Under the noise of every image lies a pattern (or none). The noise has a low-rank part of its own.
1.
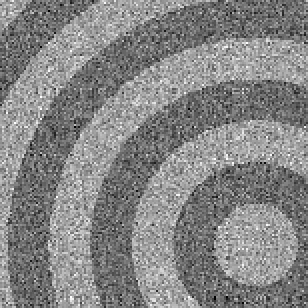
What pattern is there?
rings round one point
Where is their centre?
bottom right
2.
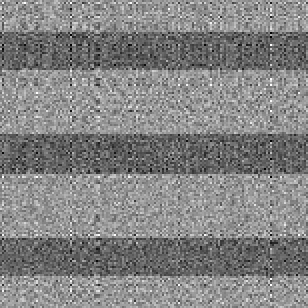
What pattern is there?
horizontal stripes
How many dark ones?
3
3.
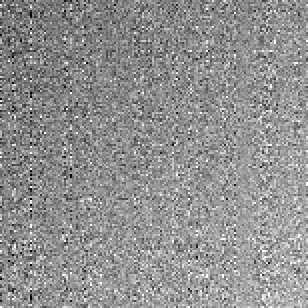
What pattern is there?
a smooth slope
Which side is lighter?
bottom right
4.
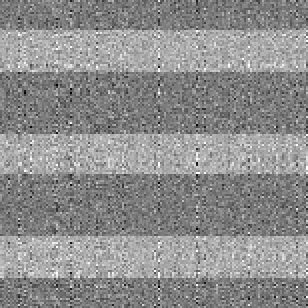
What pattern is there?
horizontal stripes
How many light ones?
3
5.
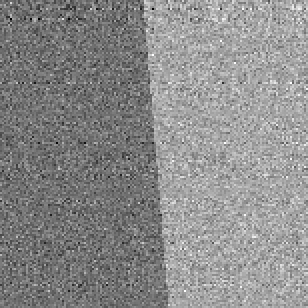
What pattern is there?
a sharp edge
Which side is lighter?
right
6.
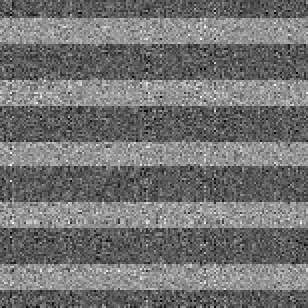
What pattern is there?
horizontal stripes
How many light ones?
5
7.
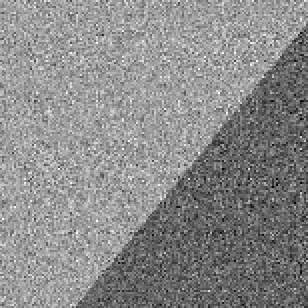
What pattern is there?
a sharp edge
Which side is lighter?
top left
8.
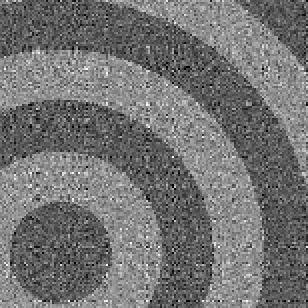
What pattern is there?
rings round one point
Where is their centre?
bottom left
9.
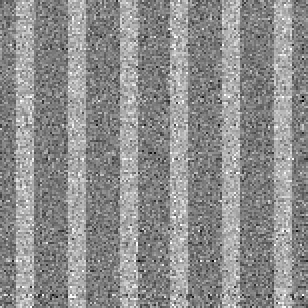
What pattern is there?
vertical stripes
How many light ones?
6
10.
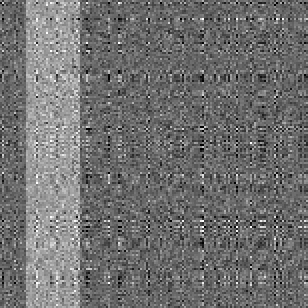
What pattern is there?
one vertical stripe
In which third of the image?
left
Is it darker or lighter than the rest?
lighter
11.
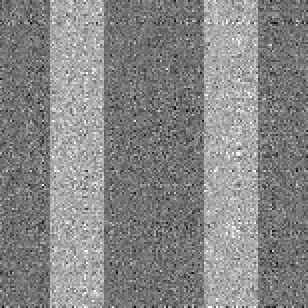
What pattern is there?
vertical stripes
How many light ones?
2
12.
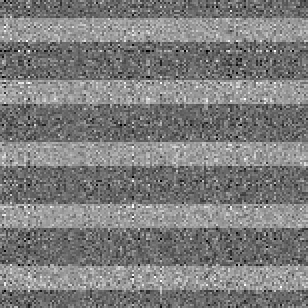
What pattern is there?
horizontal stripes
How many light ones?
5
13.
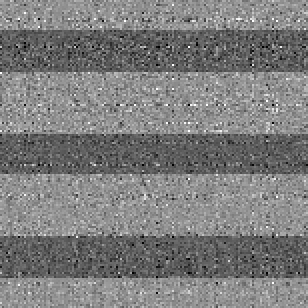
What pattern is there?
horizontal stripes
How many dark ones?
3
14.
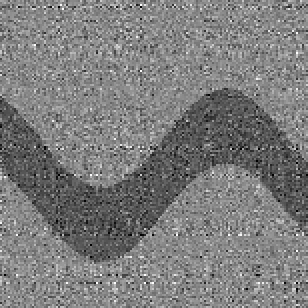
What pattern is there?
a wavy band
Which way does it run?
left to right
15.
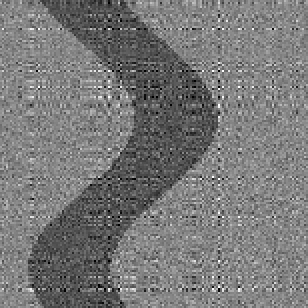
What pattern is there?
a wavy band
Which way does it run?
top to bottom
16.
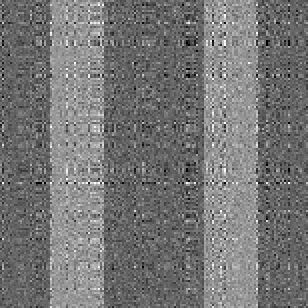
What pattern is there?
vertical stripes
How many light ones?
2
